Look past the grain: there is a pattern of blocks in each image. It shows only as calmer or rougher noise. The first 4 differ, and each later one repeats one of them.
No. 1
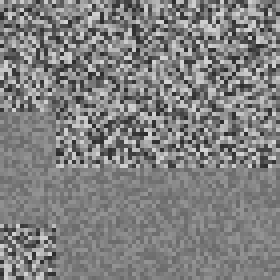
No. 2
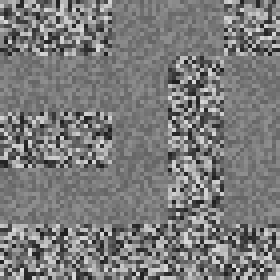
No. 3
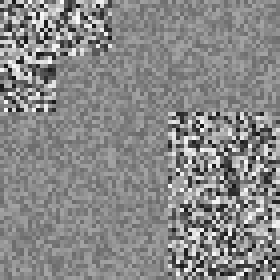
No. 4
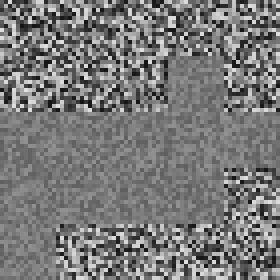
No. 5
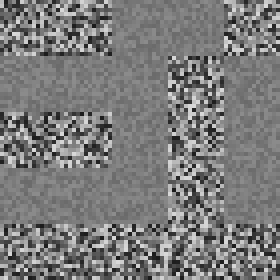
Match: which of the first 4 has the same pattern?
2
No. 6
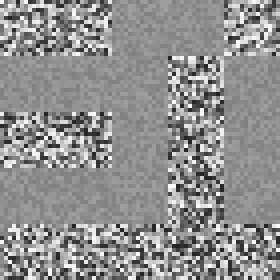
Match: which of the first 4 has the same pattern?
2
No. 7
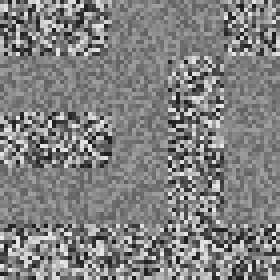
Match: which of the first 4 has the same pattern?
2
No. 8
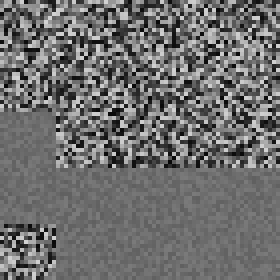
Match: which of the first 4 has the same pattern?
1
